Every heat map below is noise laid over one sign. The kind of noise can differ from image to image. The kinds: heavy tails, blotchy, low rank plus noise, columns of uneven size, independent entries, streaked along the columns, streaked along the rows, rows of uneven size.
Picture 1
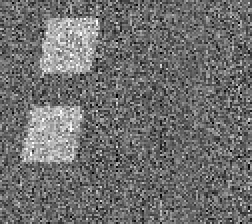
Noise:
columns of uneven size
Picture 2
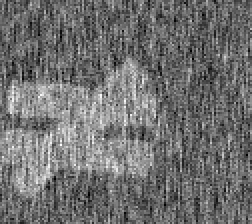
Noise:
streaked along the columns
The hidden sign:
not-equal sign
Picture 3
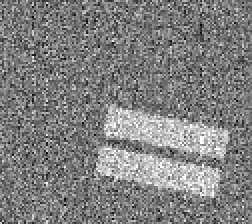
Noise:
columns of uneven size
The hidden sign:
equals sign
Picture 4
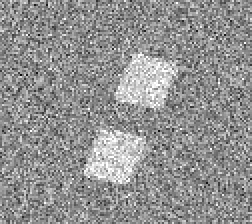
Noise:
low rank plus noise
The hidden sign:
colon
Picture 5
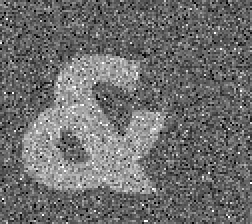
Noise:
heavy tails
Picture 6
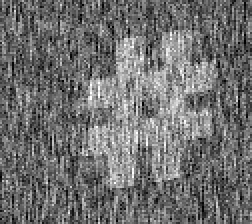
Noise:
streaked along the columns
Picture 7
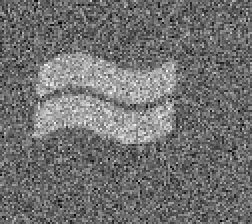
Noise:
low rank plus noise
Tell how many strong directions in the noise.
one
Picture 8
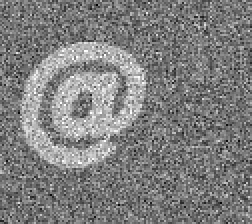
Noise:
low rank plus noise
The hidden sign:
at sign
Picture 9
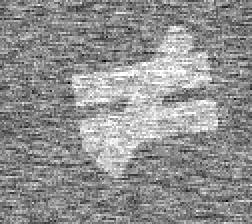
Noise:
streaked along the rows
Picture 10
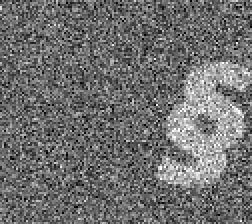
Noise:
low rank plus noise
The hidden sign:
section sign
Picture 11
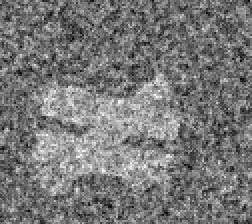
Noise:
blotchy
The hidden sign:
not-equal sign
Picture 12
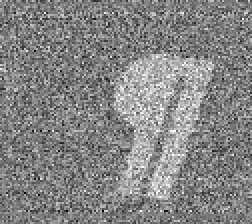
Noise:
rows of uneven size
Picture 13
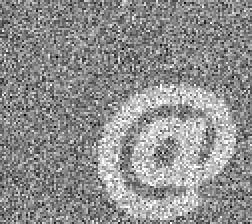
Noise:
low rank plus noise
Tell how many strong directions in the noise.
one
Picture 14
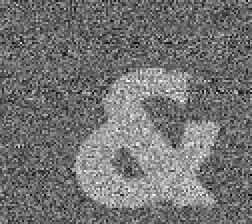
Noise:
rows of uneven size
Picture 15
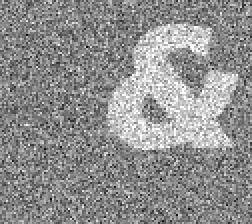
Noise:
independent entries
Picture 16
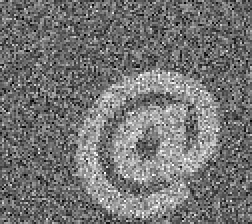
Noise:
independent entries
